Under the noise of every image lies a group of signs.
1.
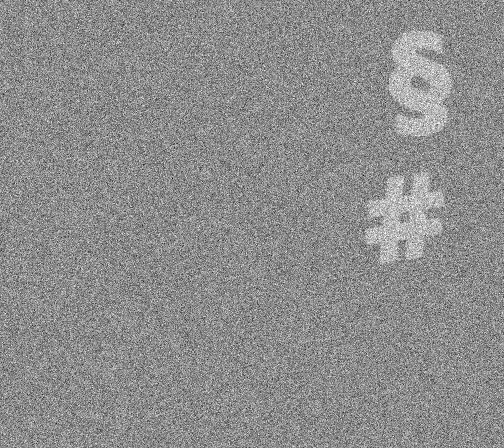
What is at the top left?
nothing
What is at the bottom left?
nothing
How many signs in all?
2
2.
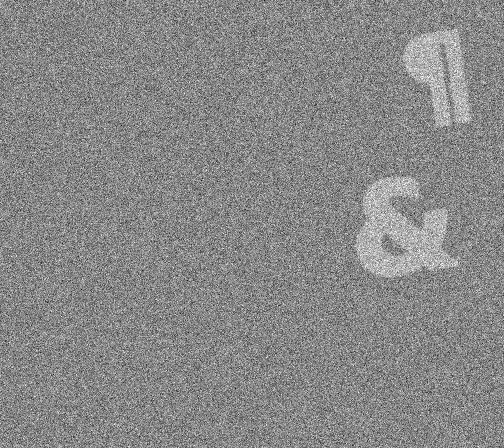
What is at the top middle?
nothing
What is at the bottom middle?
nothing
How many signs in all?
2
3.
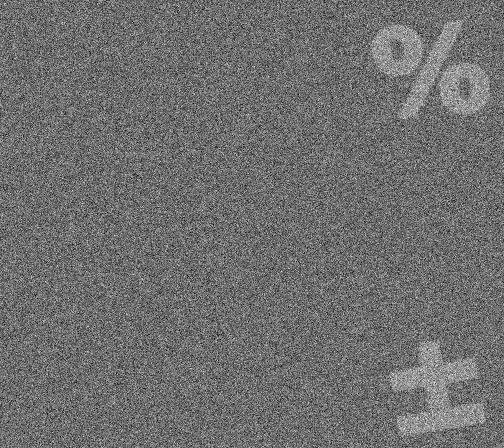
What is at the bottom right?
plus-minus sign
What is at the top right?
percent sign
